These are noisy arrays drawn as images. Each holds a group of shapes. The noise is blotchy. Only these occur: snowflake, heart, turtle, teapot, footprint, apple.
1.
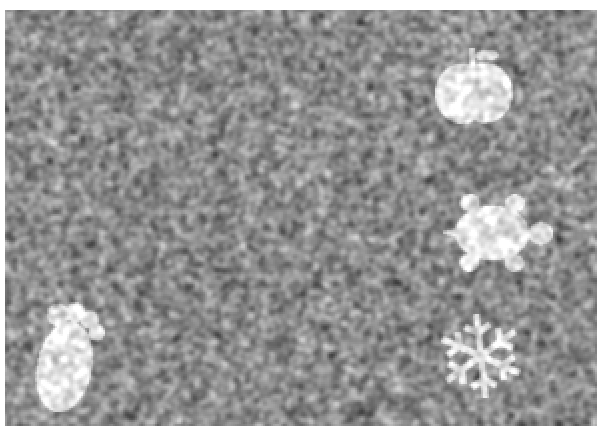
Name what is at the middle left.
nothing
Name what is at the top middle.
nothing
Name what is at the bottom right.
snowflake
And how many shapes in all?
4
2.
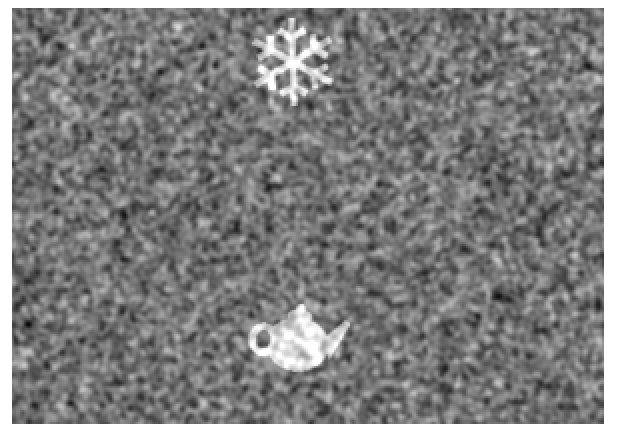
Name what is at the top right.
nothing
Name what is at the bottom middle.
teapot
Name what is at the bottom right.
nothing
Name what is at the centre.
nothing
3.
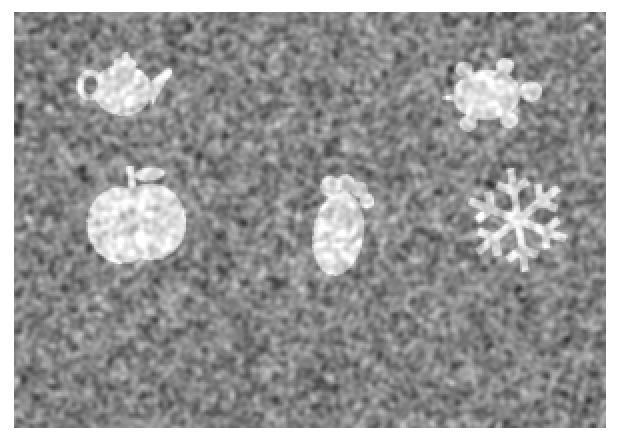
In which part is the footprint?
centre
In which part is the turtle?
top right
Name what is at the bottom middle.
nothing
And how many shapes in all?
5
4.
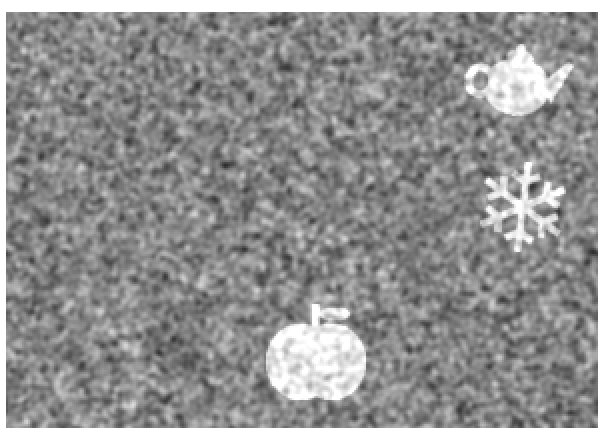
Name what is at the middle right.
snowflake
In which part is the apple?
bottom middle
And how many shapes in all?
3
